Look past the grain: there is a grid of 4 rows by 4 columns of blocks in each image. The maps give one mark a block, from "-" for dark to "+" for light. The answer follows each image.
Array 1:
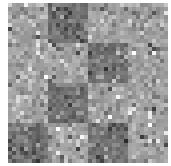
+ - + +
+ + - +
+ - + +
- + - +
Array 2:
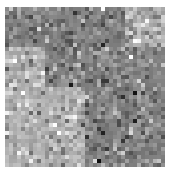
- - - +
+ - - -
+ + - -
+ + - -
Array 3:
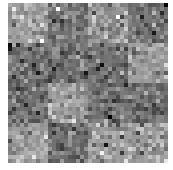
+ - + -
- - - +
- + - -
+ - + +
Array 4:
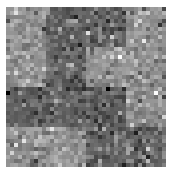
+ - - +
+ - + +
- - - +
+ + - -
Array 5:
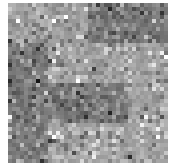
+ + - -
- + + +
- - - +
- + + +
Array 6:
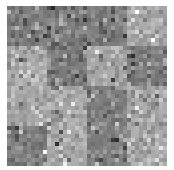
- - - +
+ - + -
+ + - +
- + - +
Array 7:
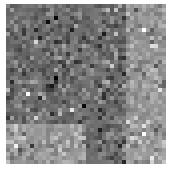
- - - +
- - - +
- - - +
+ + - +
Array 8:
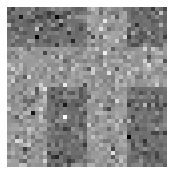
- - + -
+ + + +
+ - + -
+ - + -
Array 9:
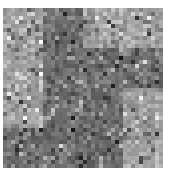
+ - + +
+ - - -
+ - - +
- - - +
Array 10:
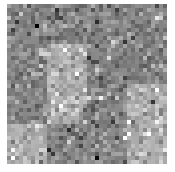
- - - -
- + - -
- + - +
+ - - +
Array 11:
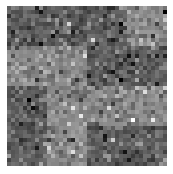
- - - +
+ + - -
- + + +
- + - -
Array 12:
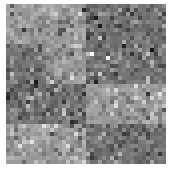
+ + - -
- + - -
- - + +
+ + - -
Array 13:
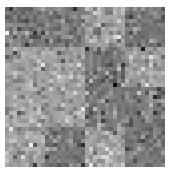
- - + -
+ + - +
+ + - -
+ - + -
